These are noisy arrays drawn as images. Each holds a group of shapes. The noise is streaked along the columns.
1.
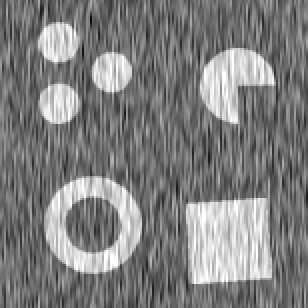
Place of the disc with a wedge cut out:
top right
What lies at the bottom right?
square
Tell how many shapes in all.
4
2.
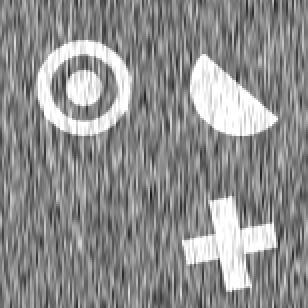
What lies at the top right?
half disc
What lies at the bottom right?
cross
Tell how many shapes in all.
3
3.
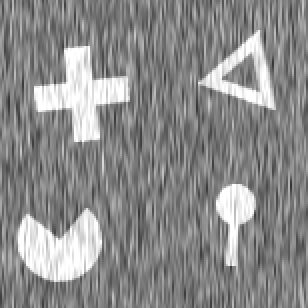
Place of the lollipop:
bottom right
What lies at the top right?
triangle frame
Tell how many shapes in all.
4
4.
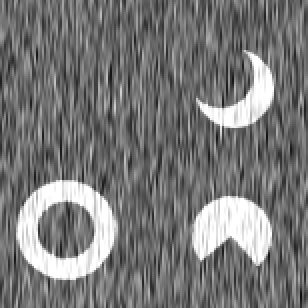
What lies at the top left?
nothing
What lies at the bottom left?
ring
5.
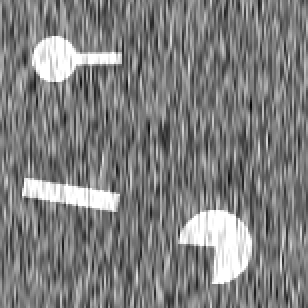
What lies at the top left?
lollipop
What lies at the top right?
nothing
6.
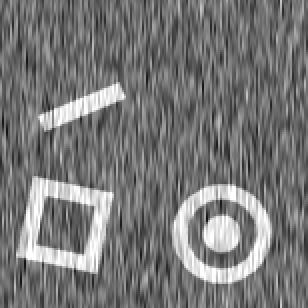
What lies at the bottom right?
bullseye
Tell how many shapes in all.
3
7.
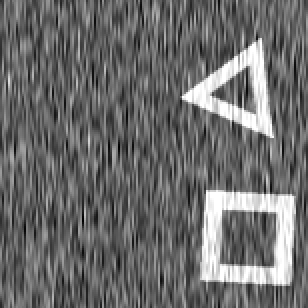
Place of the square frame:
bottom right
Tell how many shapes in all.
2
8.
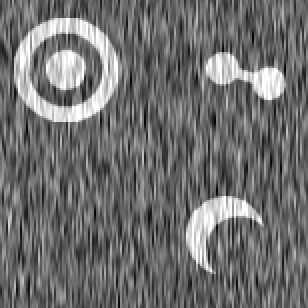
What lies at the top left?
bullseye
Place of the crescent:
bottom right
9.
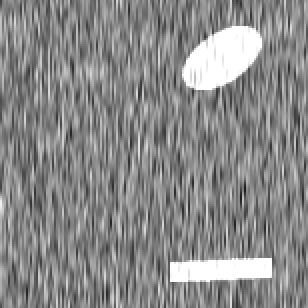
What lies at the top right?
ellipse
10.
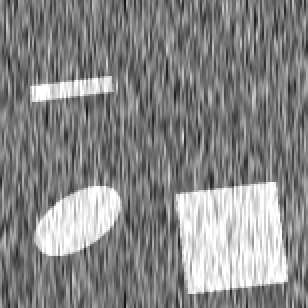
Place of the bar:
top left
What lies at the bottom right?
square
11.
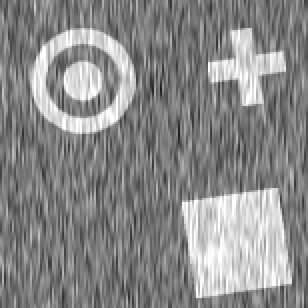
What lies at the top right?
cross
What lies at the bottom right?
square
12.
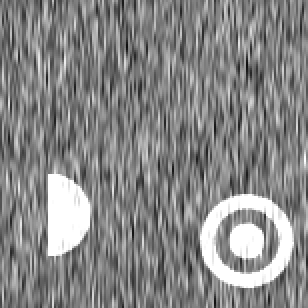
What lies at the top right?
nothing
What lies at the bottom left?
half disc
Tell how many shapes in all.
2
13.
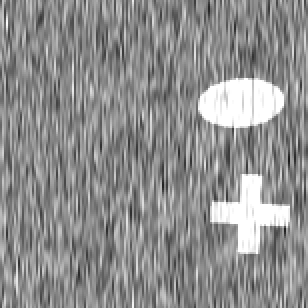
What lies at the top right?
ellipse
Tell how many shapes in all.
2
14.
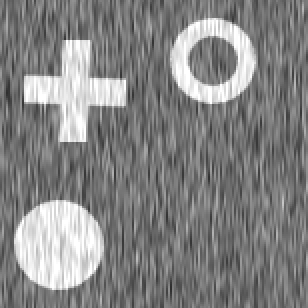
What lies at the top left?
cross
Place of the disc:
bottom left
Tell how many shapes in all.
3
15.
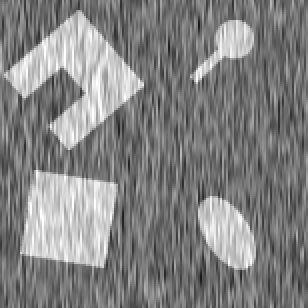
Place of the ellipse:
bottom right
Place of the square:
bottom left
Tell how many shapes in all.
4
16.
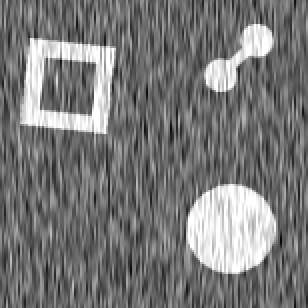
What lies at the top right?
dumbbell
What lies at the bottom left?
nothing
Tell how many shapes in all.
3
